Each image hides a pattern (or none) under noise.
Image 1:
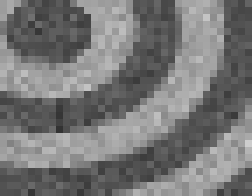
rings round one point
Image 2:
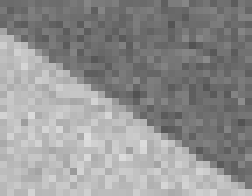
a sharp edge
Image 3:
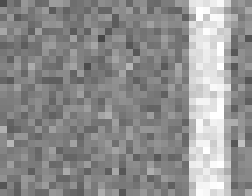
one vertical stripe
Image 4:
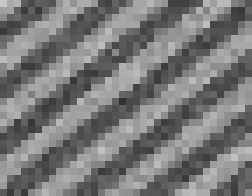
diagonal stripes
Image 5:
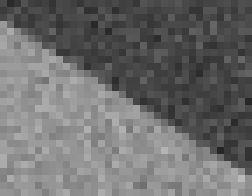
a sharp edge
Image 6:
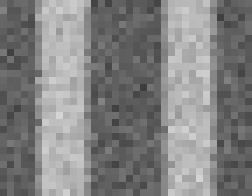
vertical stripes
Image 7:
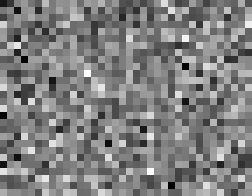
only noise
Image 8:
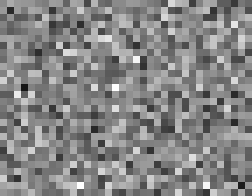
only noise
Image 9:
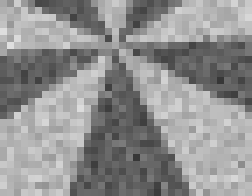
spokes from one point
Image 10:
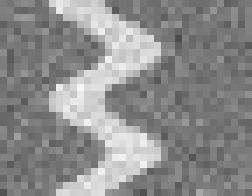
a wavy band
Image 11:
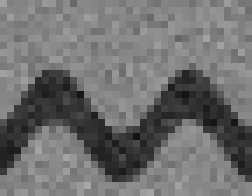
a wavy band
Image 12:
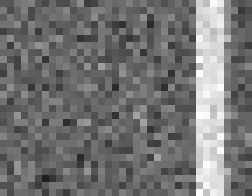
one vertical stripe
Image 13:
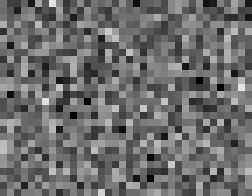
only noise
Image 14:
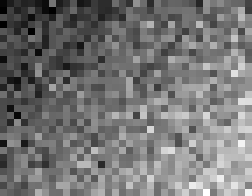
a smooth slope
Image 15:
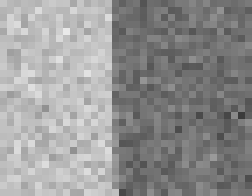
a sharp edge
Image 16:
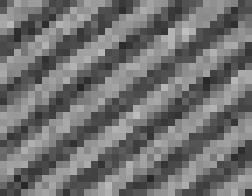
diagonal stripes
